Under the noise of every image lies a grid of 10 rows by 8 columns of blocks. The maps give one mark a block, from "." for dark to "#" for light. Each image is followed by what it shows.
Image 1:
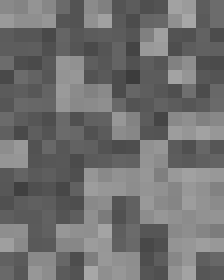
# # . # . . # .
. . . . . # . .
. . # . . . # .
. . # # . . . .
. . . . # . # #
# . . . . # . .
. . . # # # # #
. . . # . # # #
# . # # . . # #
. # . # # . # .
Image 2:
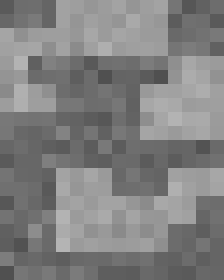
. . # # # # . .
# # # # # # . .
# . . . . . # #
# # . . . # # #
. . . . . # # #
. . . . . . . .
. . # # . . # #
. . # # # # # .
. . # # # # . .
. . . . . . . .
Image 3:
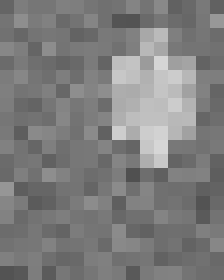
. . . . . . . .
. . . . . # . .
. . . . # # # .
. . . . # # # .
. . . . # # # .
. . . . . # . .
. . . . . . . .
. . . . . . . .
. . . . . . . .
. . . . . . . .
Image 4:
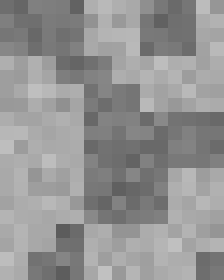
. . . # # . . #
. . . # # . . #
# # . . # # # #
# # # . . # # #
# # # . . . . .
# # # . . . . .
# # # . . . # #
# # # . . . # #
# # . # # # # #
# . . # # # # .
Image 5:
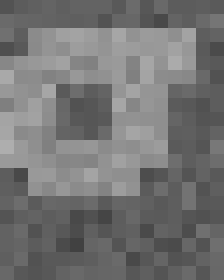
. . . . . . . .
. # # # # # # .
# # # # # # # .
# # . . # # . .
# # . . # # . .
# # # # # # . .
. # # # # . . .
. . . . . . . .
. . . . . . . .
. . . . . . . .
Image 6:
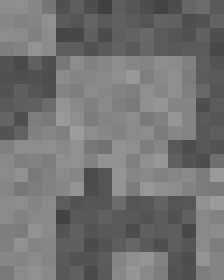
# # . . . . . .
# # . . . . . .
. . # # # # # .
. . # # # # # .
. # # # # # # .
# # # # # # . .
# # # . # # # #
# # . . . . . #
# # . . . . . #
# # . . # # . #
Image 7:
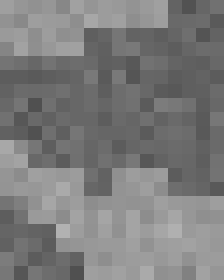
# # # # # # . .
# # # . . . . .
. . . . . . . .
. . . . . . . .
. . . . . . . .
# . . . . . . .
# # # . # # . .
. # # # # # # #
. . # # # # # #
. . . # # # # #
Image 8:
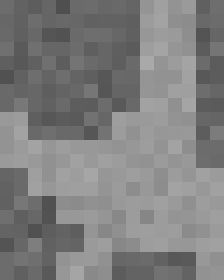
. . . . . # # .
. . . . . # # .
. . . . . # # .
. . . . . # # .
# . . . # # # .
# # # # # # # .
. # # # # # # #
. . # # # # # #
. . . # # # # #
. . # # . . . #
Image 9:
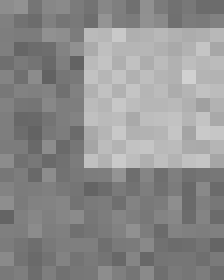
. . . . . . . .
. . . # # # # #
. . . # # # # #
. . . # # # # #
. . . # # # # #
. . . # # # # #
. . . . . . . .
. . . . . . . .
. . . . . . . .
. . . . . . . .
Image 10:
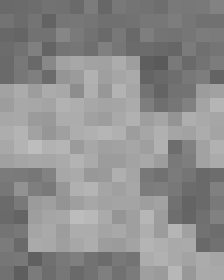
. . . . . . . .
. . . . . . . .
. . # # # . . .
# # # # # . . #
# # # # # # # #
# # # # # # . #
. . # # # . . .
. # # # # # . .
. # # # # # # .
. . . . . # # #
